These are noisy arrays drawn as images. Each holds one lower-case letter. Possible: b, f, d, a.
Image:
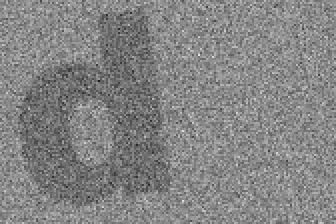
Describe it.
dark d
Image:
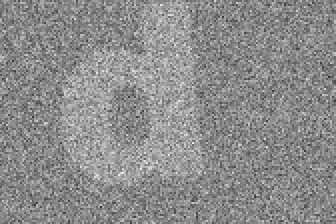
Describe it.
light d
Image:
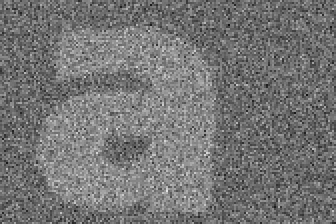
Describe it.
light a
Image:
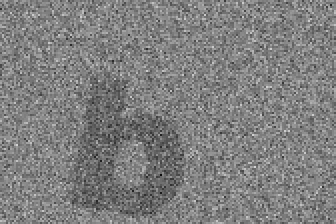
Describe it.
dark b
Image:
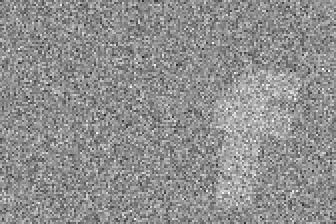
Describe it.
light f
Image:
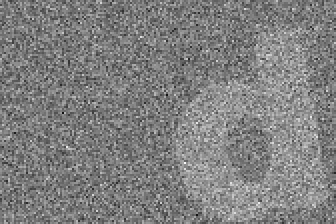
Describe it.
light d
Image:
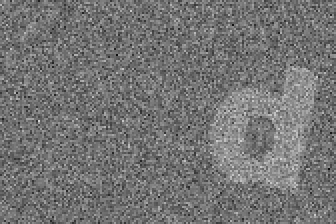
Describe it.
light d
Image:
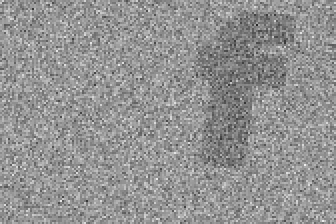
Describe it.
dark f
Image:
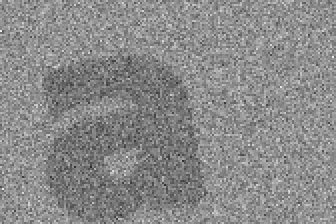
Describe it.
dark a
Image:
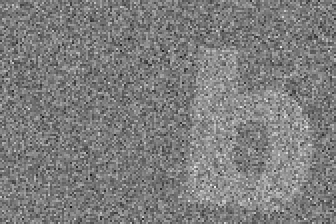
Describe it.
light b
